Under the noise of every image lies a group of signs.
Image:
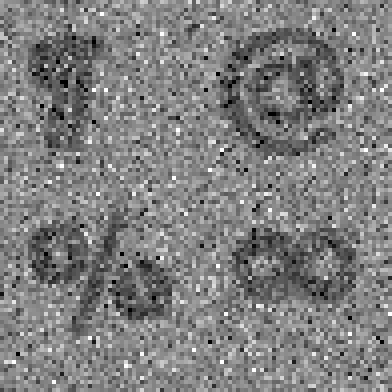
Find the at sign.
top right
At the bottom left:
percent sign
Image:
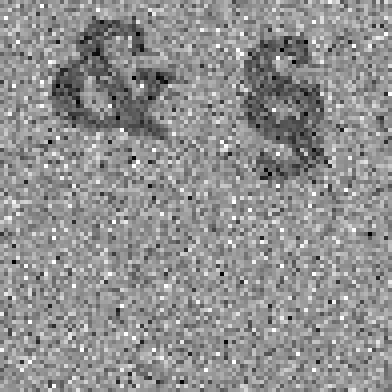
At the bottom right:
nothing
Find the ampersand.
top left
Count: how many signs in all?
2
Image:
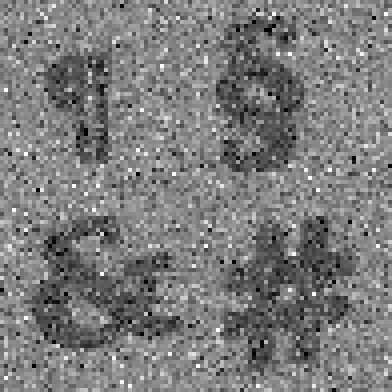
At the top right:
section sign
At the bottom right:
hash sign
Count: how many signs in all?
4
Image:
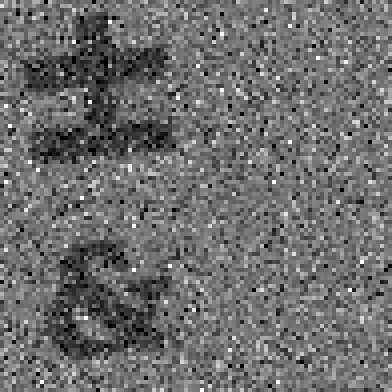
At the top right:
nothing
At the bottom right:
nothing
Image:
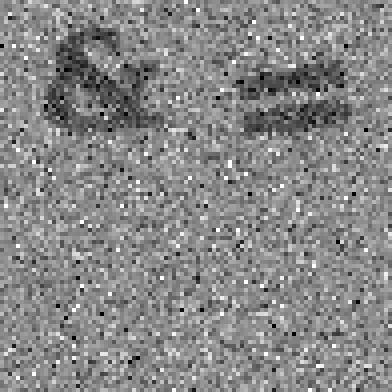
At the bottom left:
nothing
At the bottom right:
nothing
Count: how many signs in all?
2
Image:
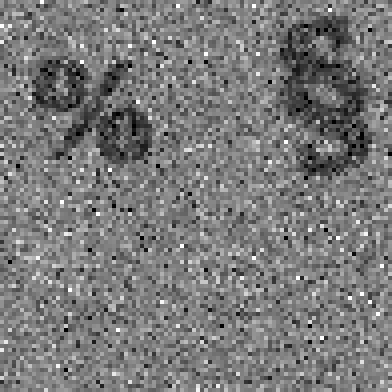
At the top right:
section sign
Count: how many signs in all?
2
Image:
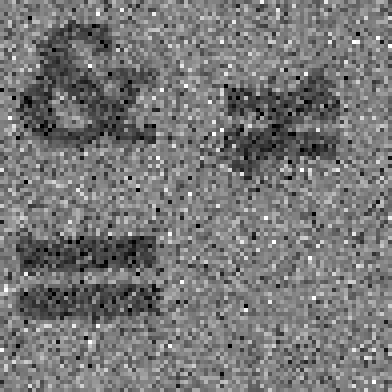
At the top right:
not-equal sign
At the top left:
ampersand
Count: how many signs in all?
3
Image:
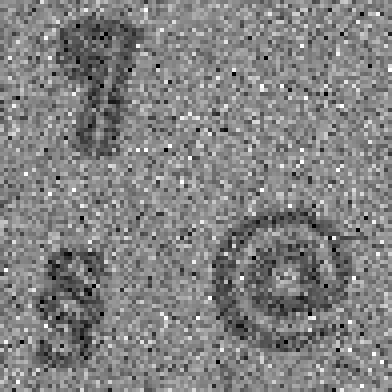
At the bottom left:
section sign
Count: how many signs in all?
3
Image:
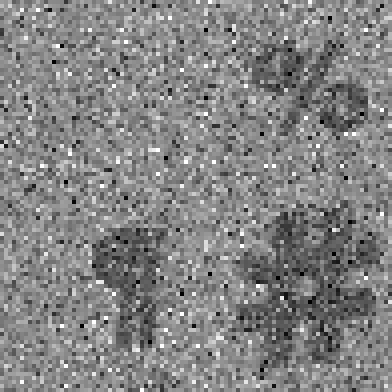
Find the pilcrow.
bottom left
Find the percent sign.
top right
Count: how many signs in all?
3
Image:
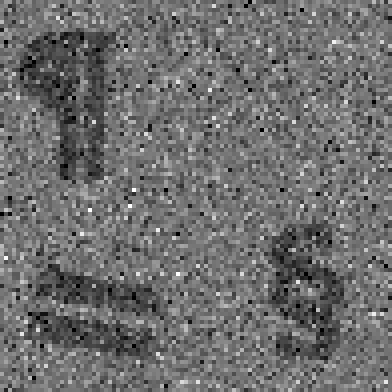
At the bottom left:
equals sign
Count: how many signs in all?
3
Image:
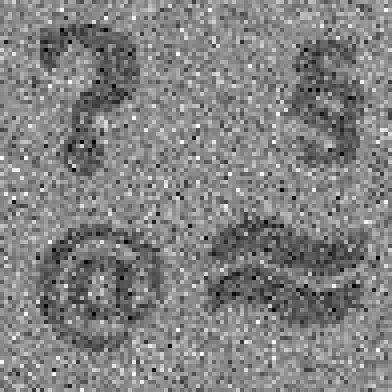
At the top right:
section sign
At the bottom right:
approximately sign
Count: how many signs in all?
4
